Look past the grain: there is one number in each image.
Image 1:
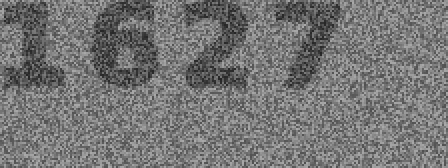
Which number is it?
1627
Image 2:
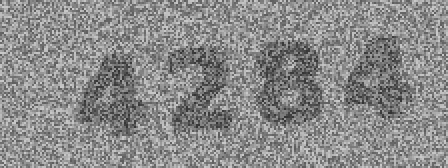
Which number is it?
4284
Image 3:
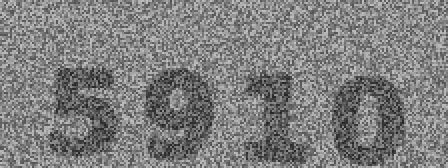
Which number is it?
5910
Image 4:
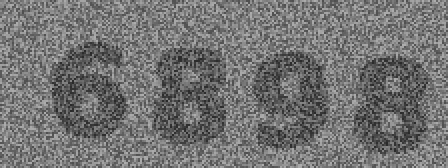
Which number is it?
6898
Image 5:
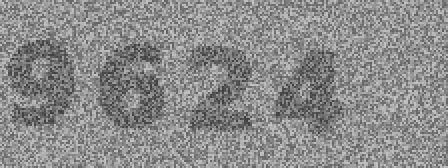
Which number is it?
9624
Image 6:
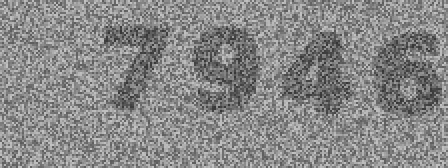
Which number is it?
7946
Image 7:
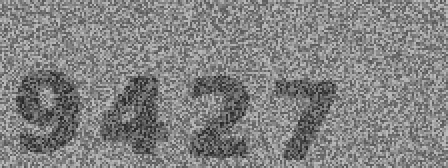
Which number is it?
9427
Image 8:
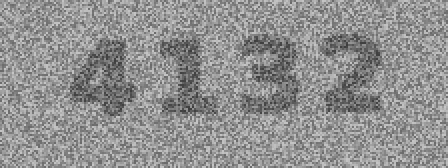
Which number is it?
4132
